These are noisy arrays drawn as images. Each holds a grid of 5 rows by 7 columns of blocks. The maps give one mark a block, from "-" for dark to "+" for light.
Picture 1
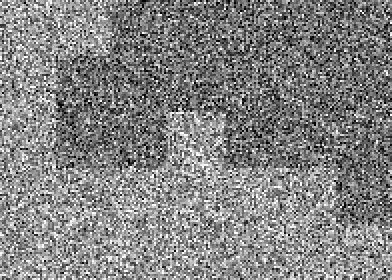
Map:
++-----
+------
+--+---
++++++-
+++++++
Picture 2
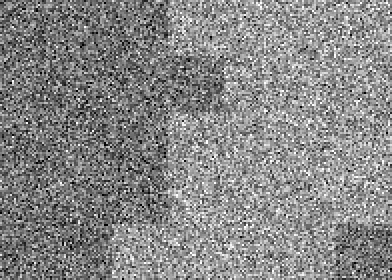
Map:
---++++
----+++
---++++
---++++
--++++-
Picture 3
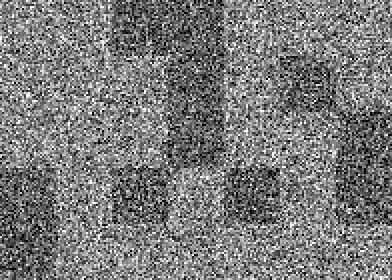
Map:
++--+++
+++-+-+
+++-++-
-+-+-+-
-++++++
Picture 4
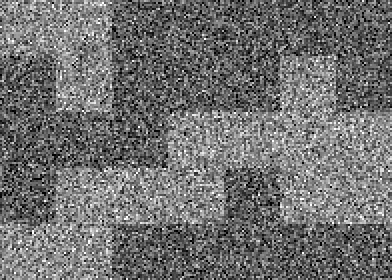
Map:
++-----
-+---+-
---++++
-+++-++
++-----
